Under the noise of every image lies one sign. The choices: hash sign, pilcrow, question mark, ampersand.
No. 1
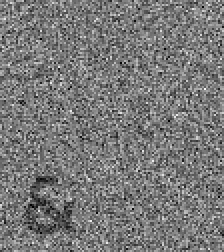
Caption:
dark ampersand, bottom left
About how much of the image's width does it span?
a quarter
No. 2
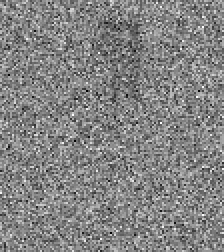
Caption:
dark pilcrow, top middle
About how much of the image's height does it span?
a third
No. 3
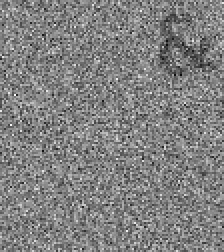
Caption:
dark ampersand, top right
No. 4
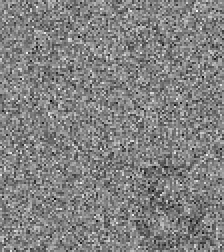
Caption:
dark ampersand, bottom right
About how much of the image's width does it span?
a third
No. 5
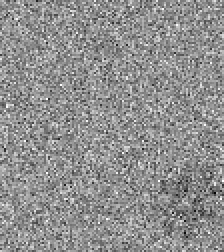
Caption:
dark hash sign, bottom right
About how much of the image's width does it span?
a third
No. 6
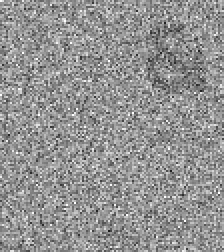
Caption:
dark ampersand, top right
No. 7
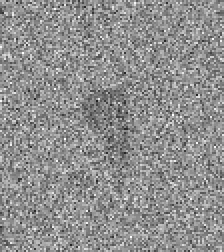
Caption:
dark pilcrow, centre
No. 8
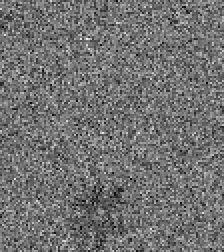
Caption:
dark hash sign, bottom middle
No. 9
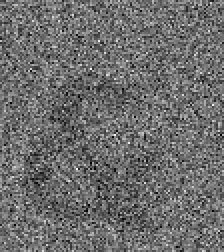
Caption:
dark ampersand
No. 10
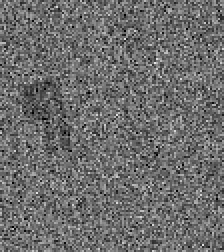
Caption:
dark pilcrow, middle left
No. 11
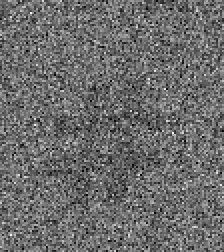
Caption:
dark hash sign
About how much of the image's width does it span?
half
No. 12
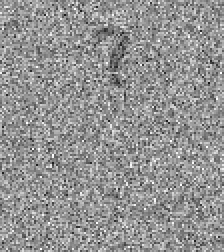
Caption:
dark question mark, top middle
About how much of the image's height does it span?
a quarter
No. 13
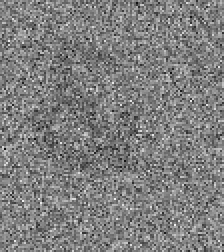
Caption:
dark ampersand
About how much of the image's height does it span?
half
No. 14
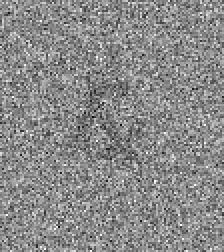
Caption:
dark ampersand, centre
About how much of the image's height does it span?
a third
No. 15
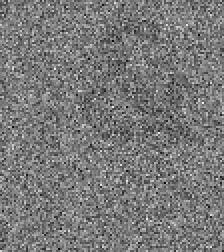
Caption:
dark ampersand
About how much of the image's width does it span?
half
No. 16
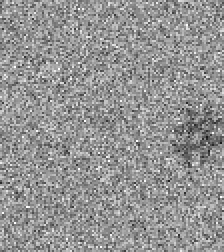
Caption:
dark hash sign, middle right
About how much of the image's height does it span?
a quarter
